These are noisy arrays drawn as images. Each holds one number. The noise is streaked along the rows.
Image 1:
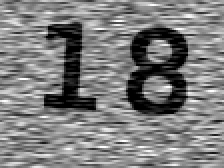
18
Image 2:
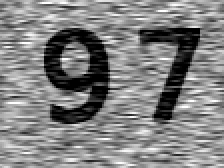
97
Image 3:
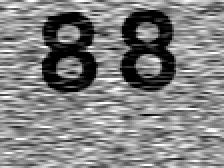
88
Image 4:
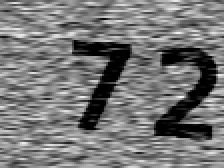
72
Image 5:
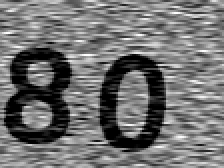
80
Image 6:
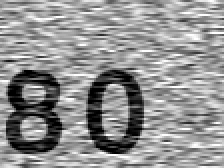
80
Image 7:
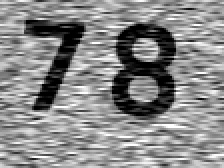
78
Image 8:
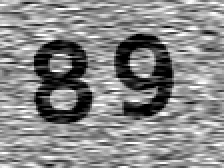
89
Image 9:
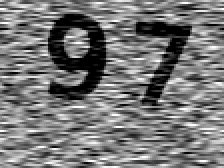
97
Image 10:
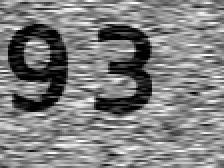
93
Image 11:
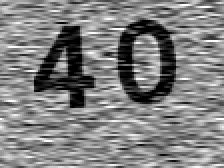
40
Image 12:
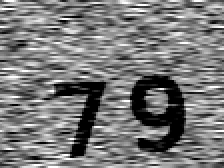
79
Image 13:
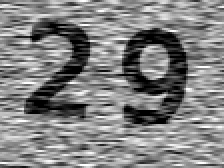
29
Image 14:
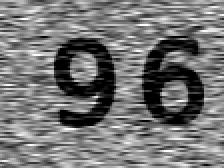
96
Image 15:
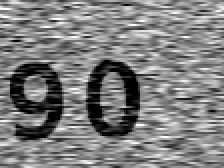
90
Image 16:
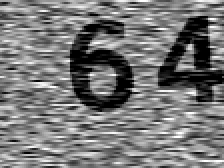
64
